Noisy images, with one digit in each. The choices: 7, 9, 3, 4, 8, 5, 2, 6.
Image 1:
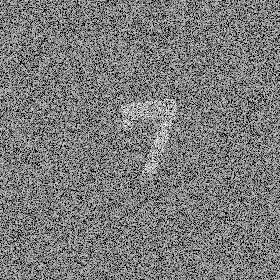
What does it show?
light 7, centre
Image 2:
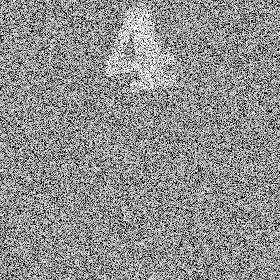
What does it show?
light 4, top middle
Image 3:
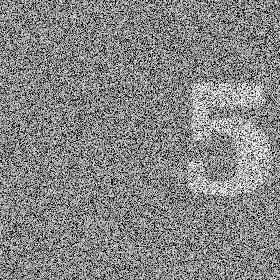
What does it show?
light 5, middle right
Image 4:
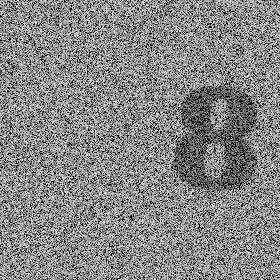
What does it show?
dark 8, middle right
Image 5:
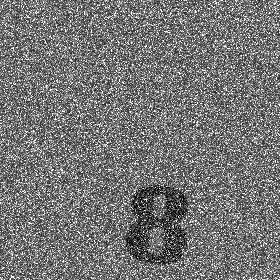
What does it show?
dark 8, bottom middle
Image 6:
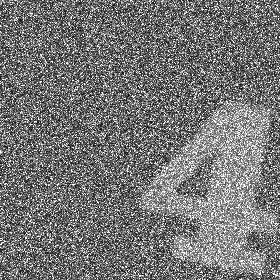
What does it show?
light 4
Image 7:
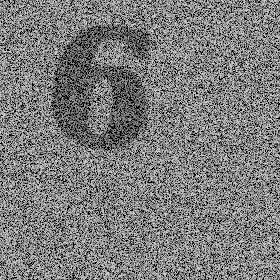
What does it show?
dark 6
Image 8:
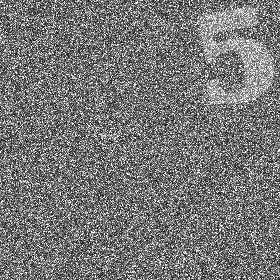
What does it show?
light 5, top right
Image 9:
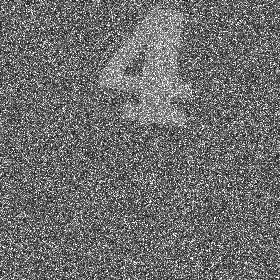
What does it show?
light 4, top middle
